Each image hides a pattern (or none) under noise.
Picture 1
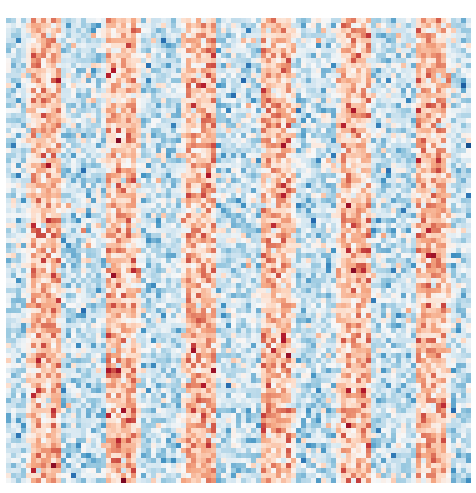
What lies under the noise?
vertical stripes
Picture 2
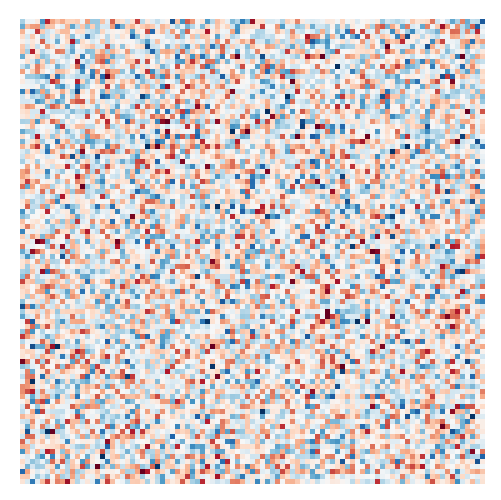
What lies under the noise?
only noise
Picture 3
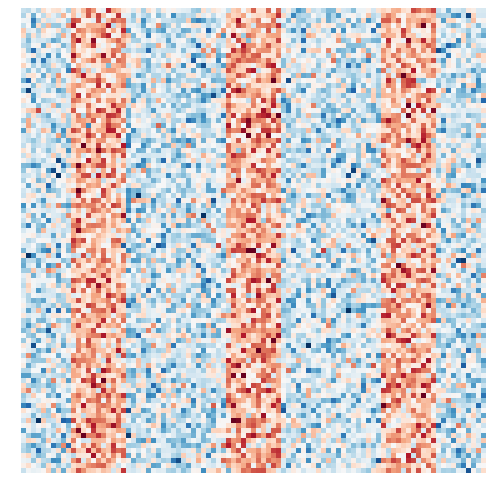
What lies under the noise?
vertical stripes
